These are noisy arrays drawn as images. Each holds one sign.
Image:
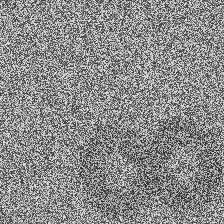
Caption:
dark infinity sign
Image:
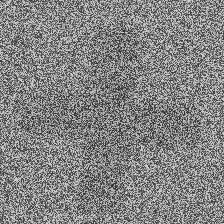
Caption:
dark plus sign
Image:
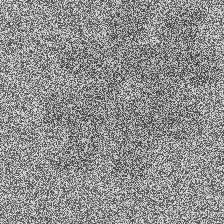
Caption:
dark hash sign
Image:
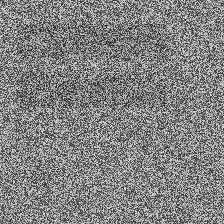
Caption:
dark equals sign
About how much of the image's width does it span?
two thirds
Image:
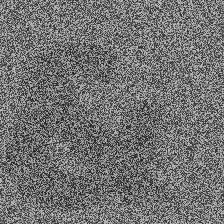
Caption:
dark ampersand
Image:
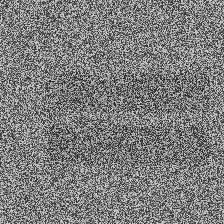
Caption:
dark equals sign
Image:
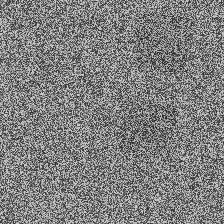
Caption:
dark colon
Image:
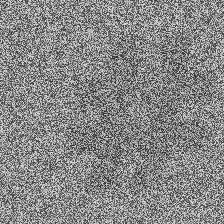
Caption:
dark hash sign
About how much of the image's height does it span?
two thirds
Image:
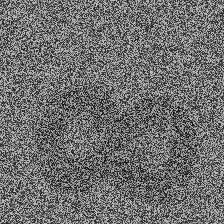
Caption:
dark infinity sign
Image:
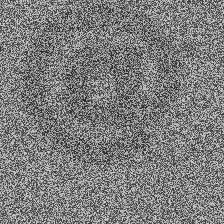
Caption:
dark at sign
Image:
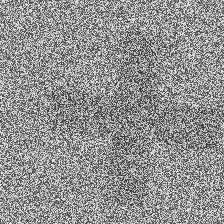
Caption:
dark plus sign
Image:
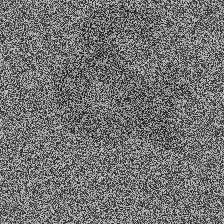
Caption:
dark ampersand
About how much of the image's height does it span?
two thirds
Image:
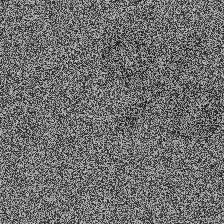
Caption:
dark percent sign
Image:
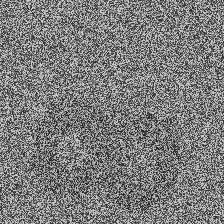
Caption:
dark infinity sign
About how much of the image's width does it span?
two thirds
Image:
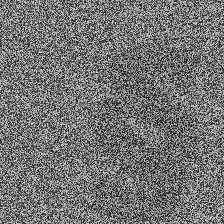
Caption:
dark section sign
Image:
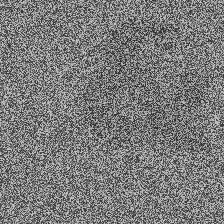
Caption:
dark ampersand
